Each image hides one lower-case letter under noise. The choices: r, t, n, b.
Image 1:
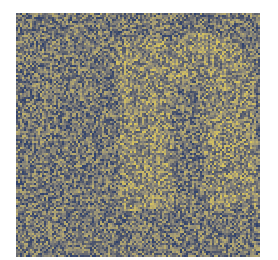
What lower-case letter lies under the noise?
n
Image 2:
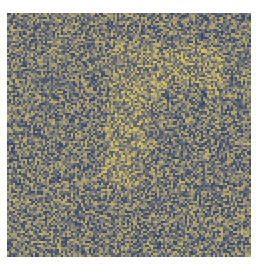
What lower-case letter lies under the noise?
r
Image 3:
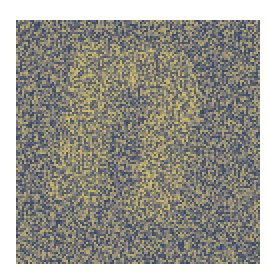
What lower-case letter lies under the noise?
n
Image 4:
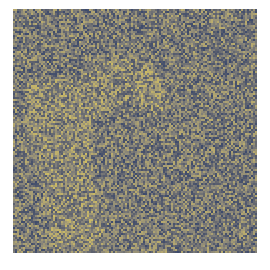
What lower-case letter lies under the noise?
r
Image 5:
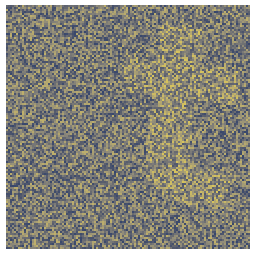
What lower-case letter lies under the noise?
t
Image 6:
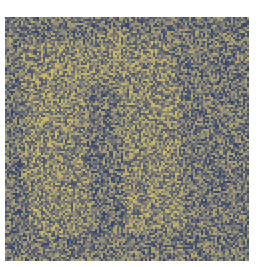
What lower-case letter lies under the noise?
n
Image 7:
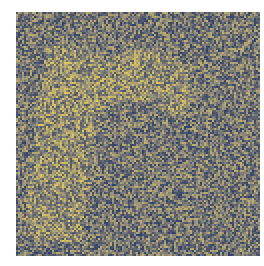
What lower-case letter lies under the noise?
r
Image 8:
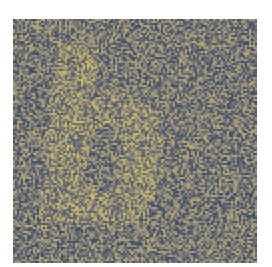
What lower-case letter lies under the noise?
b
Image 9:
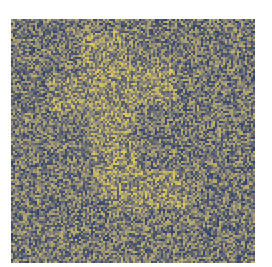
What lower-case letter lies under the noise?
t
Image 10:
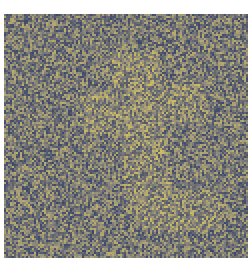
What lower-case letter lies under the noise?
t
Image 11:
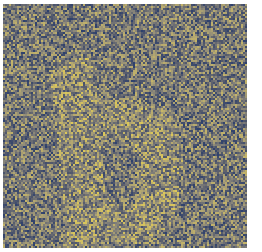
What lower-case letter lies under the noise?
b
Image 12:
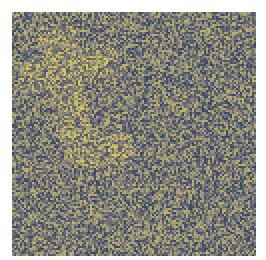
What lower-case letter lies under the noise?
t
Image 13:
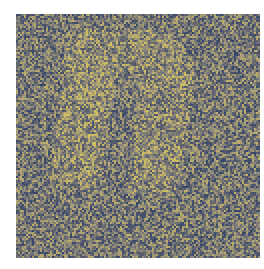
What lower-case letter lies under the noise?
n
